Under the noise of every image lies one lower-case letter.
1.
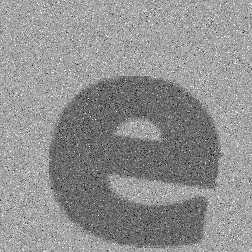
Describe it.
dark e
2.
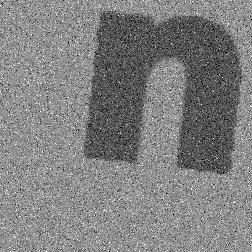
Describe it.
dark n
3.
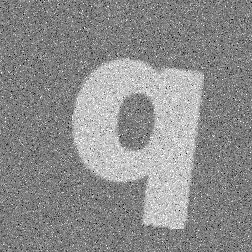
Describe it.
light q
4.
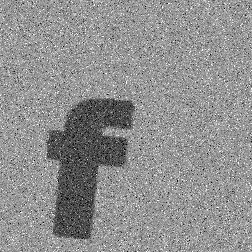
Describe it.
dark f
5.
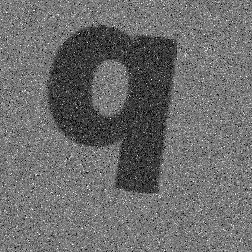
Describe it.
dark q
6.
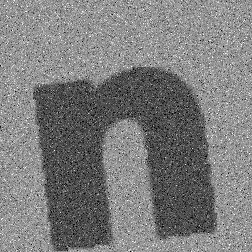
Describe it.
dark n
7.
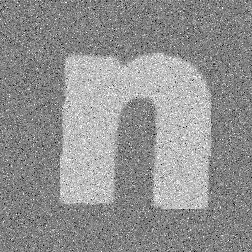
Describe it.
light n
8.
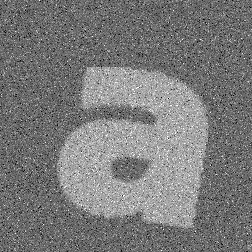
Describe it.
light a
